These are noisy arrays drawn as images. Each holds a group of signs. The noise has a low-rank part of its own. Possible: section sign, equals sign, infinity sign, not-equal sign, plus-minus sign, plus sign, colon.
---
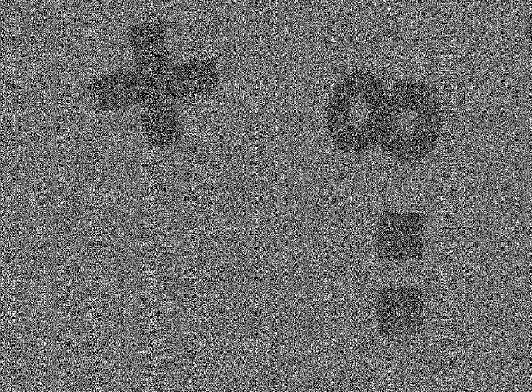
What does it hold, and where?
top left: plus sign; top right: infinity sign; bottom right: colon
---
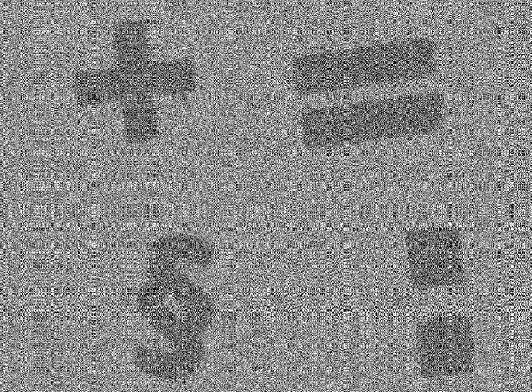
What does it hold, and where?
top left: plus sign; top right: equals sign; bottom left: section sign; bottom right: colon
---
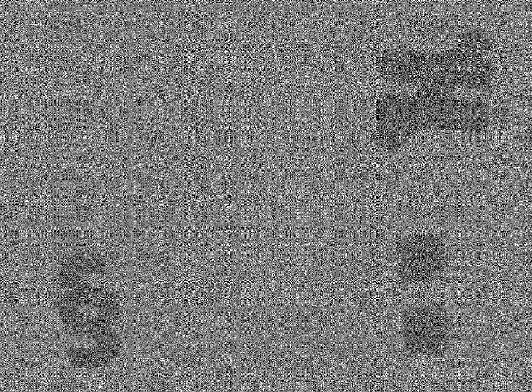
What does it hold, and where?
top right: not-equal sign; bottom left: section sign; bottom right: colon
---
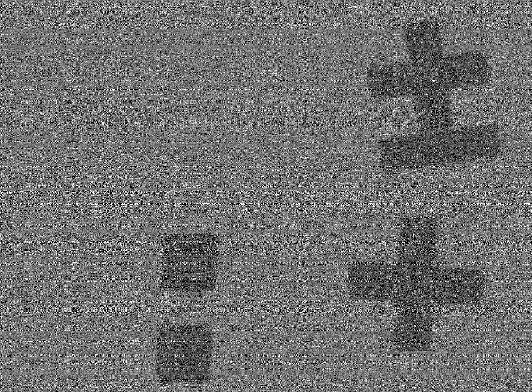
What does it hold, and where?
top right: plus-minus sign; bottom left: colon; bottom right: plus sign
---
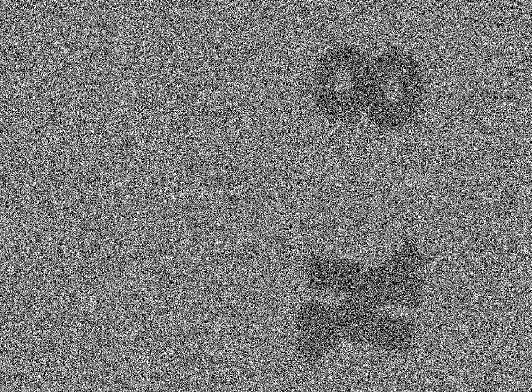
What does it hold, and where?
top right: infinity sign; bottom right: not-equal sign
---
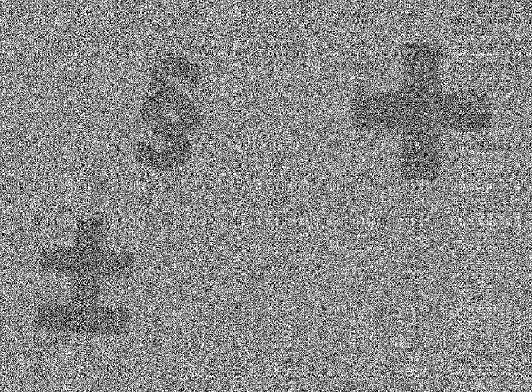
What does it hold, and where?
top left: section sign; top right: plus sign; bottom left: plus-minus sign
